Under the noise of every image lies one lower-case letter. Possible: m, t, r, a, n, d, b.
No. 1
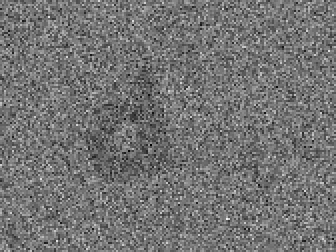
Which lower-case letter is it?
d
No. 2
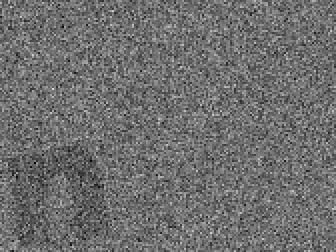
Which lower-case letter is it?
n
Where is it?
bottom left
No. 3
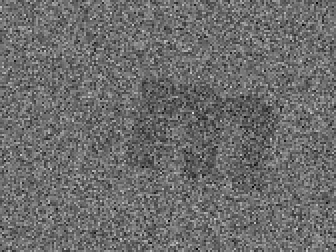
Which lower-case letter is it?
m
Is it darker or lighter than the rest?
darker
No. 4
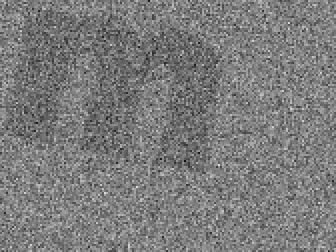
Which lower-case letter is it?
m
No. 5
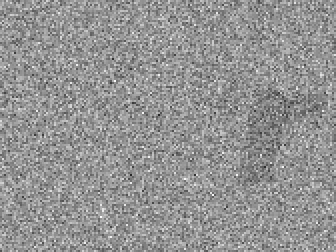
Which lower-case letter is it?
r
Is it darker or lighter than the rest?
darker
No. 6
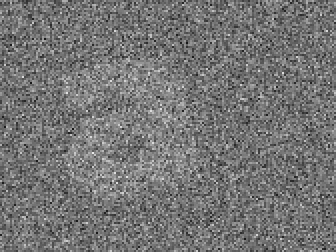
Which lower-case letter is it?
a
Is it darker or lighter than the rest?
lighter
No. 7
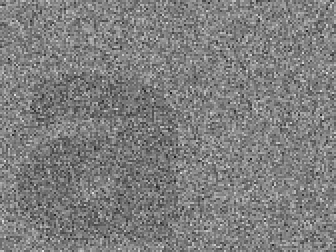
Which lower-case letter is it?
a
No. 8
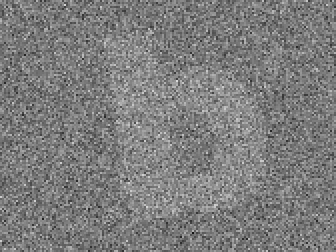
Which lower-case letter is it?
b
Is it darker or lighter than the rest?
lighter
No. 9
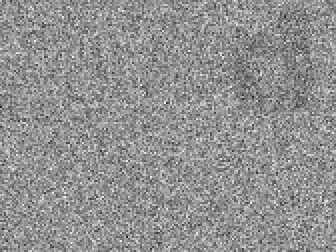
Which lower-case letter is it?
d
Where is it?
top right
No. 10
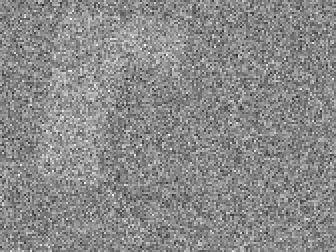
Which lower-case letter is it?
r
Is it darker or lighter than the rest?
lighter
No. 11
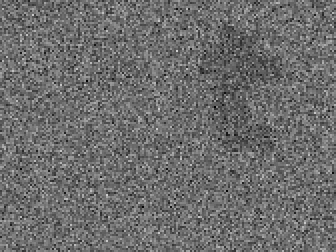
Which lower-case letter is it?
t
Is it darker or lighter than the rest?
darker
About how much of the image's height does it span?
half
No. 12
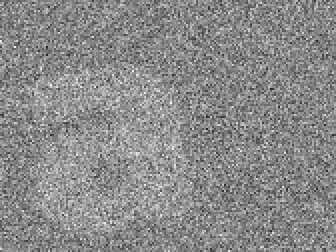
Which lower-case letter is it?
a
